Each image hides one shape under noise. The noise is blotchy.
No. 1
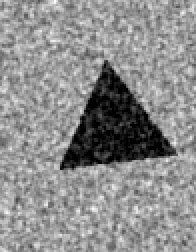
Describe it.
dark triangle
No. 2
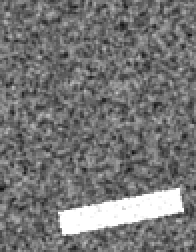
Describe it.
light bar
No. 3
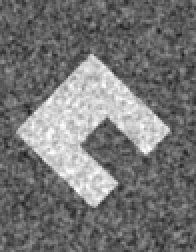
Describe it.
light square with a notch
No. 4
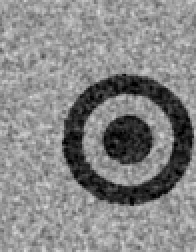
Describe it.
dark bullseye
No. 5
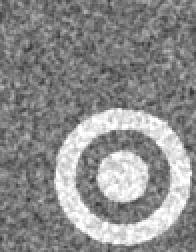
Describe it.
light bullseye
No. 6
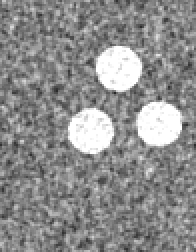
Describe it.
light three dots
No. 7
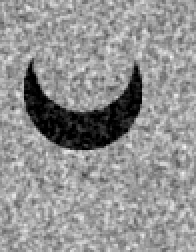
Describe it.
dark crescent
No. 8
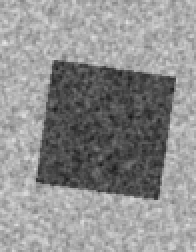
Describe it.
dark square
